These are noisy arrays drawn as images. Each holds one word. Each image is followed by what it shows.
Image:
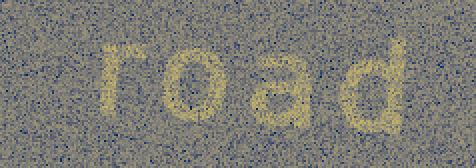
road
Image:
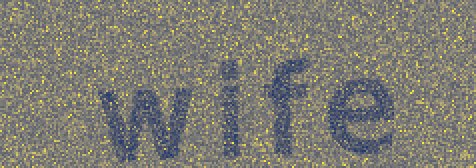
wife
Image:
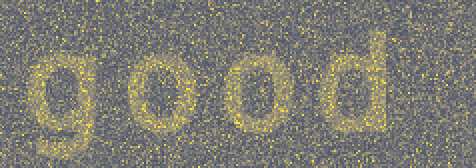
good
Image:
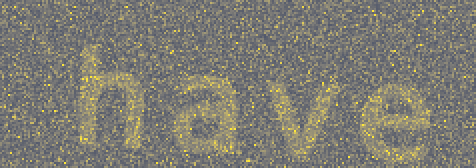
have
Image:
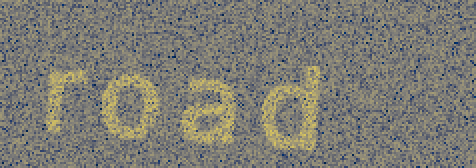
road
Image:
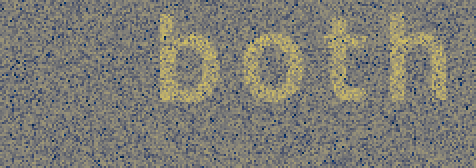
both
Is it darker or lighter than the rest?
lighter
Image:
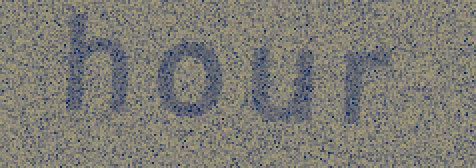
hour
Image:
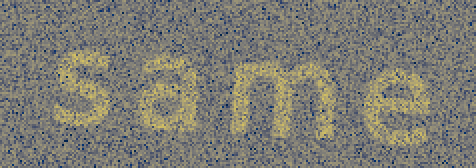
same
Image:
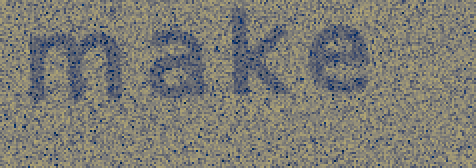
make
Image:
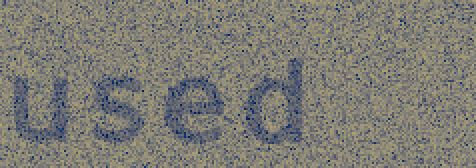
used
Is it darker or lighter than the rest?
darker
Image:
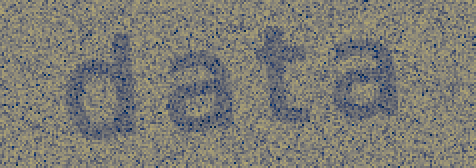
data
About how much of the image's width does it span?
two thirds
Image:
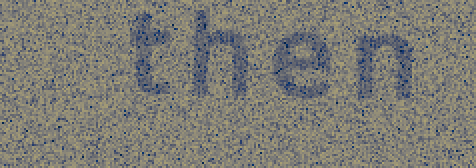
then
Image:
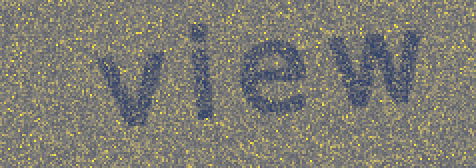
view
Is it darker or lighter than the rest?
darker
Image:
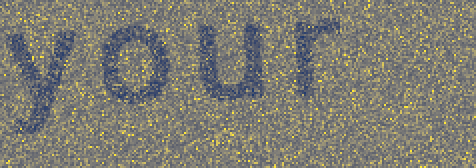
your
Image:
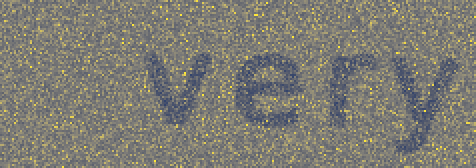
very
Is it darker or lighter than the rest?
darker
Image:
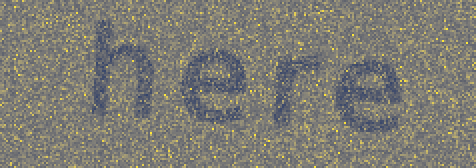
here
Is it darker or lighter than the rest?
darker
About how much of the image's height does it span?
two thirds
